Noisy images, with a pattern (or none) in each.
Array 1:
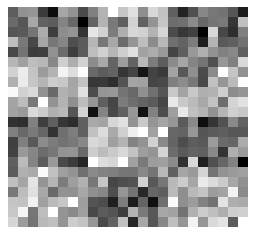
a checkerboard
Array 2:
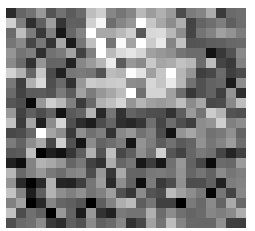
one block
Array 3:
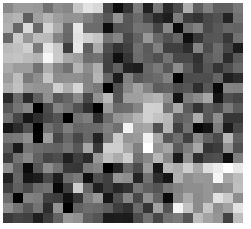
blocks along the diagonal
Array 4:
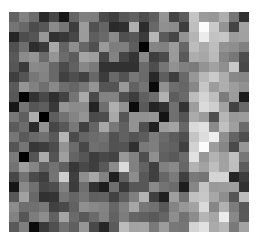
one band of columns
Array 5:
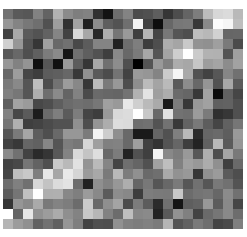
a diagonal band
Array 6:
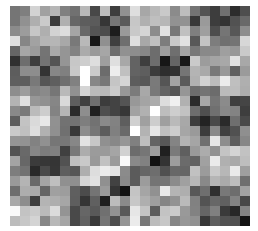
a checkerboard
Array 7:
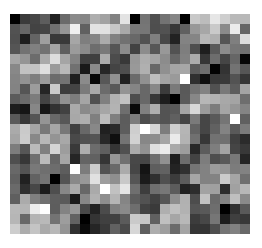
a checkerboard
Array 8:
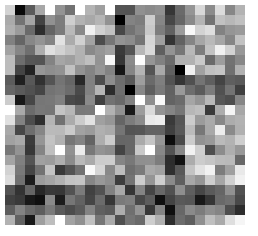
bands of rows crossing bands of columns
